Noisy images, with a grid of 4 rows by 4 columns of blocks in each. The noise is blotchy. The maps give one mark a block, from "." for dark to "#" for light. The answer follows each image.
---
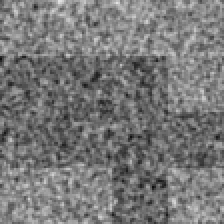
# # # #
. . . #
. . . .
# # . #
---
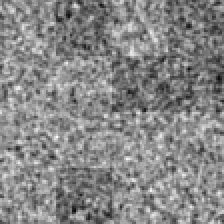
# . # .
# # . .
# # # #
# . # #
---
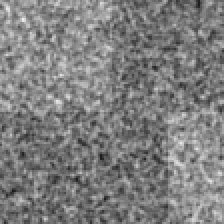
# # . .
# # . .
. . . #
. . . #
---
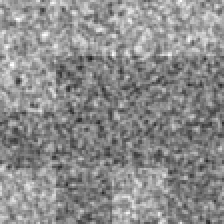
# # # #
# . . .
. . . .
# . # .
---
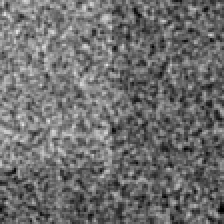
# # . .
# # . .
# # . .
. . . .
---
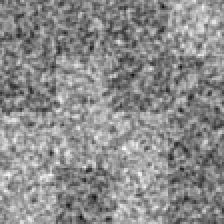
. . . #
. # . .
# # # .
# . # .
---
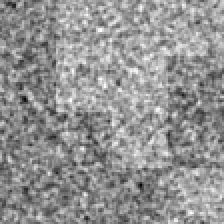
. # # #
. # # .
. . # .
. . . #
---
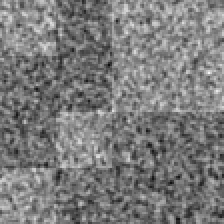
# . # #
. . # #
. # . .
# . . .
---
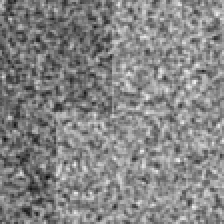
. . # #
. . # #
. # # #
. # # #
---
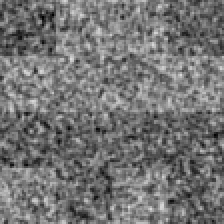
. # # .
# # # #
. . . .
# . # .
